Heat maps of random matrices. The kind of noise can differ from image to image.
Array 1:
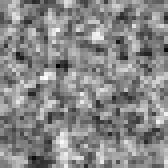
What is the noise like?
blotchy
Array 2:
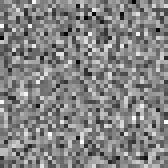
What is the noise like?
independent entries
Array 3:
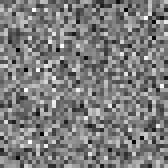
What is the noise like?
independent entries
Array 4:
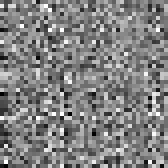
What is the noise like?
low rank plus noise
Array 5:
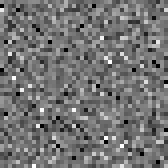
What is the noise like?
heavy tails
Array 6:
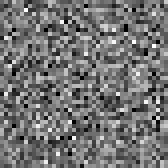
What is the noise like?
low rank plus noise
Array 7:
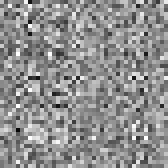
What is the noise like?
low rank plus noise
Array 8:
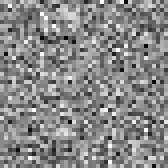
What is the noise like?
low rank plus noise
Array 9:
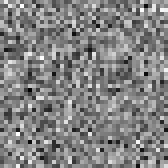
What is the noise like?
low rank plus noise
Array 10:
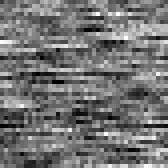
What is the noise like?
streaked along the rows
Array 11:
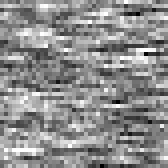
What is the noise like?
streaked along the rows
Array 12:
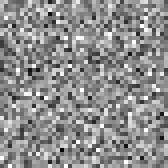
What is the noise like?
independent entries
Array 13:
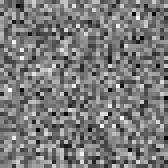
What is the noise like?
independent entries
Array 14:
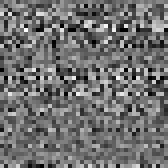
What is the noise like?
rows of uneven size
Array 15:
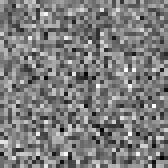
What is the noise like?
independent entries
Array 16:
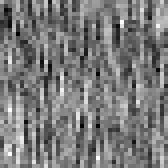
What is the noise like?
streaked along the columns
